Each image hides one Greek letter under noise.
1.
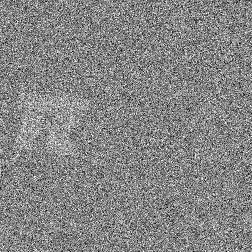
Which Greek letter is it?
pi
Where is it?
middle left
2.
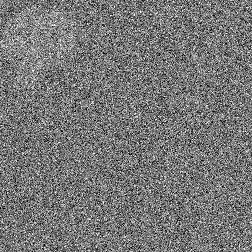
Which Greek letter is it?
phi
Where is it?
top left
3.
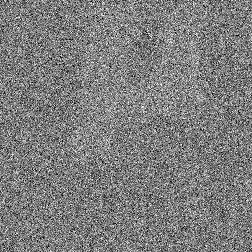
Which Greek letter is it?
mu
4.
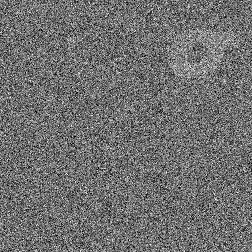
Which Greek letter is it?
sigma
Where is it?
top right
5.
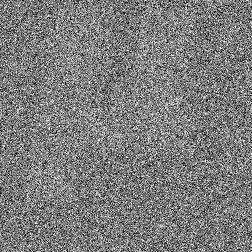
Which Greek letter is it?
mu
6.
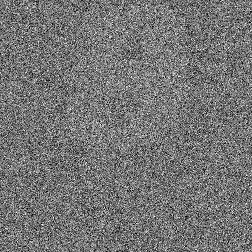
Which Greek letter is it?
theta
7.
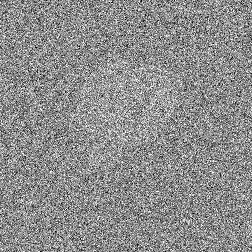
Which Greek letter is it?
phi
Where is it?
centre
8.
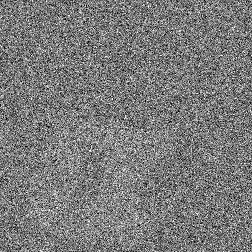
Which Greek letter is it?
alpha
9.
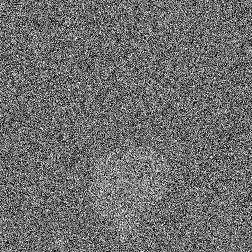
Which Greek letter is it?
phi
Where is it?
bottom middle
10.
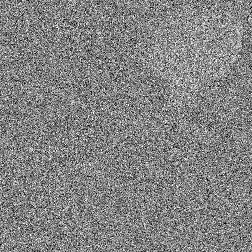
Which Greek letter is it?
phi
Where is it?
top right
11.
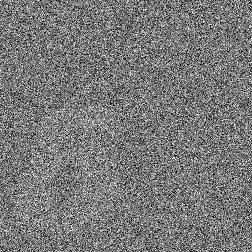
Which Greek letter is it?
delta
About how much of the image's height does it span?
half
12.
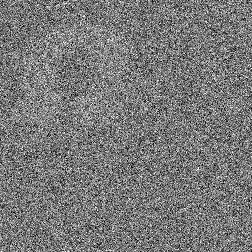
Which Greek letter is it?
omega
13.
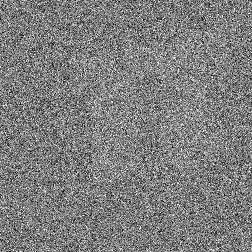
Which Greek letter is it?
pi
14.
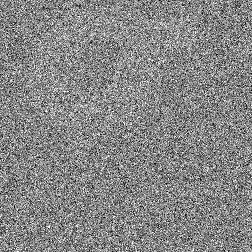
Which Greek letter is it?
sigma
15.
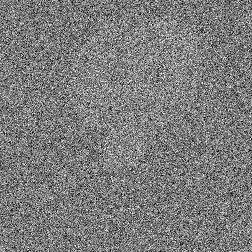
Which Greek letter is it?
phi
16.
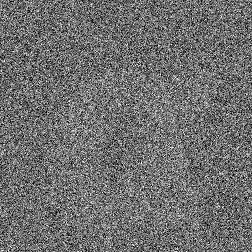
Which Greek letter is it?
alpha
